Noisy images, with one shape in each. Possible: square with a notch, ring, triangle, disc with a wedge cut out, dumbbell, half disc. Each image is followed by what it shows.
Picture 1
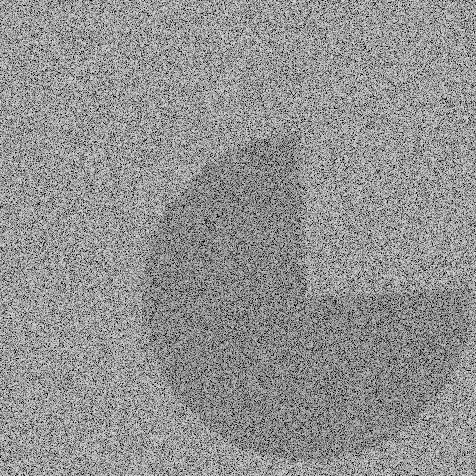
disc with a wedge cut out
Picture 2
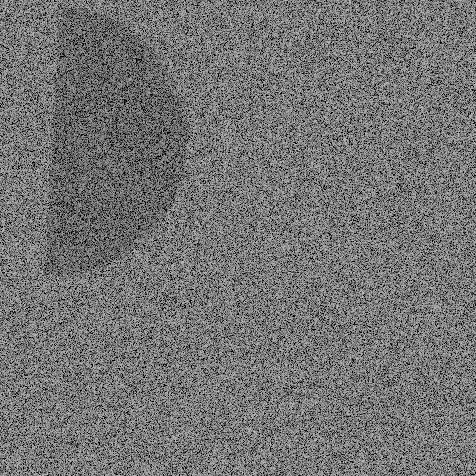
half disc
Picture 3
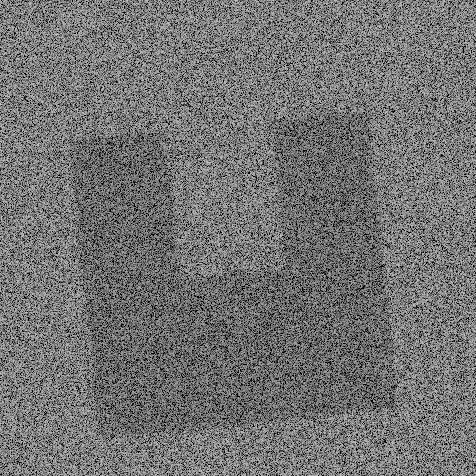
square with a notch
